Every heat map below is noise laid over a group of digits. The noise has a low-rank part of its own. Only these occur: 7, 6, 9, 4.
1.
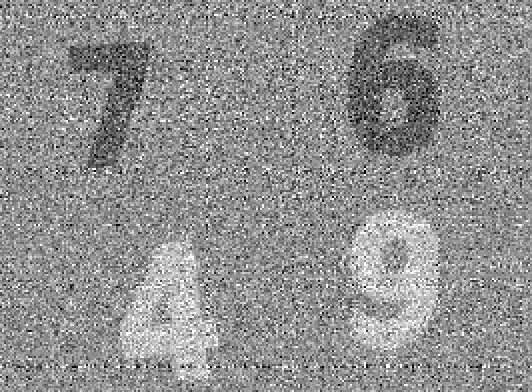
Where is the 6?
top right
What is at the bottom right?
9
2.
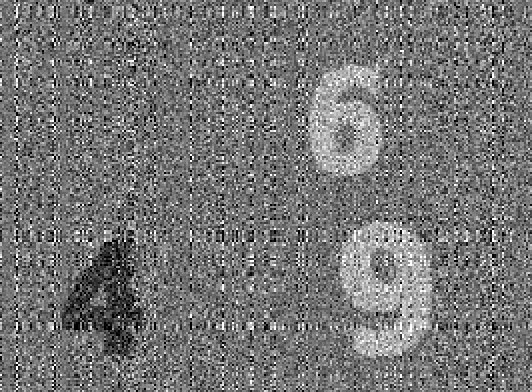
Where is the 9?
bottom right
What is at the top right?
6
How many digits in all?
3
